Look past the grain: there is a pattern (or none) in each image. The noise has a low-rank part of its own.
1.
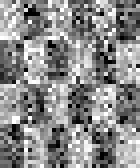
a checkerboard
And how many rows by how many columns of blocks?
4 by 6
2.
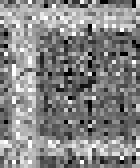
bands of rows crossing bands of columns
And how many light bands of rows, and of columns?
2 and 1
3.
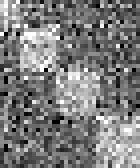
blocks along the diagonal
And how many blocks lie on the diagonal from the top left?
4
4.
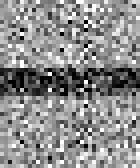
one band of rows
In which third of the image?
middle
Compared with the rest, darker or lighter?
darker
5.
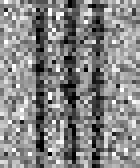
bands of columns
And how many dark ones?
3
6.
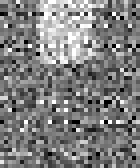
one block
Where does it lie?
top middle
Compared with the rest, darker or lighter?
lighter
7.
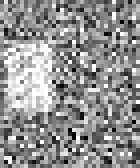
one block
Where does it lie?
middle left
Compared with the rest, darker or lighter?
lighter
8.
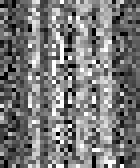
bands of columns
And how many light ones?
4
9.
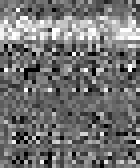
one band of rows
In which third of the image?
top
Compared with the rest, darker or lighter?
lighter
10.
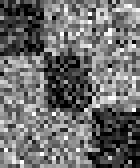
blocks along the diagonal
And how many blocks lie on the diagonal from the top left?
3
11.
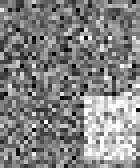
one block
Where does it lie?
bottom right
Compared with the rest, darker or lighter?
lighter
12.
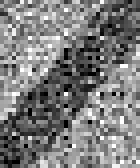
a diagonal band
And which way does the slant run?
bottom left to top right
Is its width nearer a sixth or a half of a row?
a half
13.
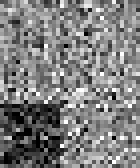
one block
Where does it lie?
bottom left
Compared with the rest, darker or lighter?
darker
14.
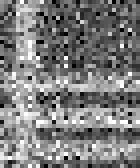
bands of rows crossing bands of columns
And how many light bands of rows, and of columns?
3 and 1
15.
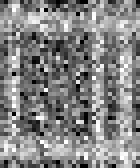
bands of rows crossing bands of columns
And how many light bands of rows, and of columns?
2 and 3
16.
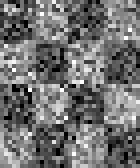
a checkerboard
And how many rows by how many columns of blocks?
4 by 4
